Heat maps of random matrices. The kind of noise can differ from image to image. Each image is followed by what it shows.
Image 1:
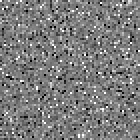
heavy tails
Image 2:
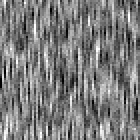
streaked along the columns
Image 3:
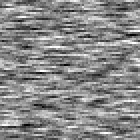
streaked along the rows
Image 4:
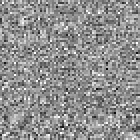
low rank plus noise
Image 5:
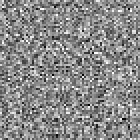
low rank plus noise
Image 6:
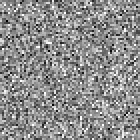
independent entries
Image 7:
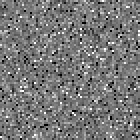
heavy tails
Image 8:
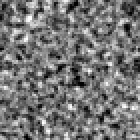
blotchy
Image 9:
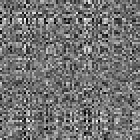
low rank plus noise
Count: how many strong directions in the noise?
two
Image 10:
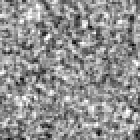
blotchy
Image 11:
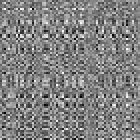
low rank plus noise
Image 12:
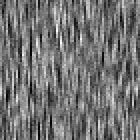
streaked along the columns
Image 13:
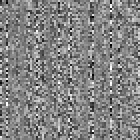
columns of uneven size
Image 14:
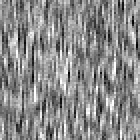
streaked along the columns
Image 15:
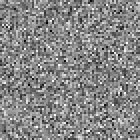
independent entries
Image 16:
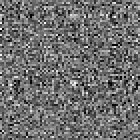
low rank plus noise
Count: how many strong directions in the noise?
five to eight
